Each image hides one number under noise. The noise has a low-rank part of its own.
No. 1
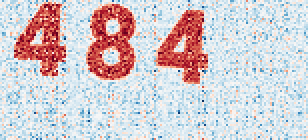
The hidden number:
484
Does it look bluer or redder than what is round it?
redder
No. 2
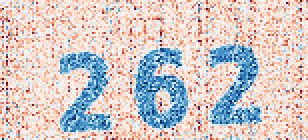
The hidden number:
262
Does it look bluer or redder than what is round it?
bluer
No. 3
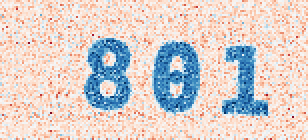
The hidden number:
801
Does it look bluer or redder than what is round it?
bluer
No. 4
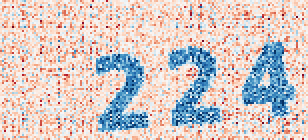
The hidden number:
224
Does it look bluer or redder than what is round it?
bluer
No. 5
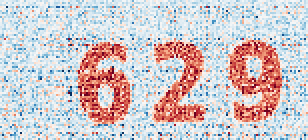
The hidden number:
629
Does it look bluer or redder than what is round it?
redder
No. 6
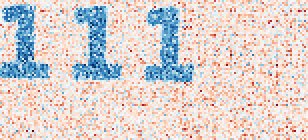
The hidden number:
111
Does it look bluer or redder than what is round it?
bluer
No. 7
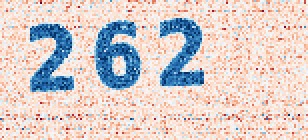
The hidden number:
262
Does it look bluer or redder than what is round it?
bluer
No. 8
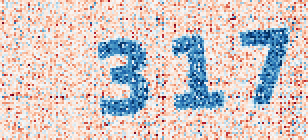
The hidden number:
317
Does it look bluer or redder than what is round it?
bluer
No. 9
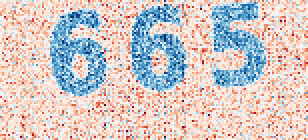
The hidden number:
665
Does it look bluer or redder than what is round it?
bluer
